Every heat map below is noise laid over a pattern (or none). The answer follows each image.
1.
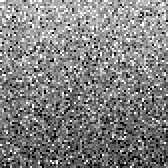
a smooth slope
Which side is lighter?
top
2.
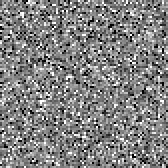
only noise
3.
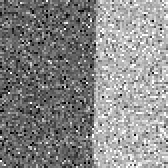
a sharp edge
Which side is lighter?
right
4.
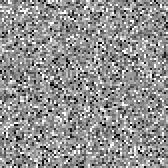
only noise
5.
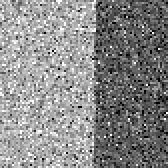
a sharp edge
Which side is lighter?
left
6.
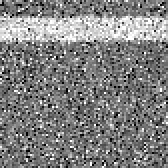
one horizontal stripe
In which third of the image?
top
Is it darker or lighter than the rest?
lighter
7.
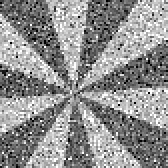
spokes from one point
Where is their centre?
centre
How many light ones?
7
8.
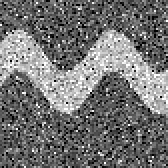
a wavy band
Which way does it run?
left to right
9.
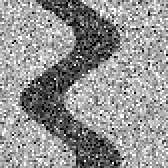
a wavy band
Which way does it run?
top to bottom
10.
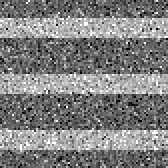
horizontal stripes
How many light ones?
3
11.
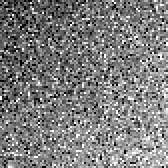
a smooth slope
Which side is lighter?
bottom right
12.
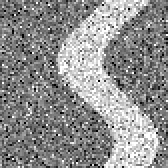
a wavy band
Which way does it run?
top to bottom
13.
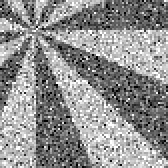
spokes from one point
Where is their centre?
top left
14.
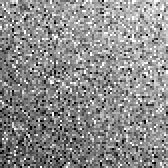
a smooth slope
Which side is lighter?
top right
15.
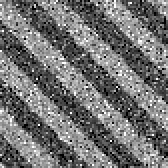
diagonal stripes
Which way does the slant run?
top left to bottom right
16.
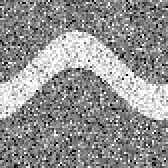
a wavy band
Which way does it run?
left to right
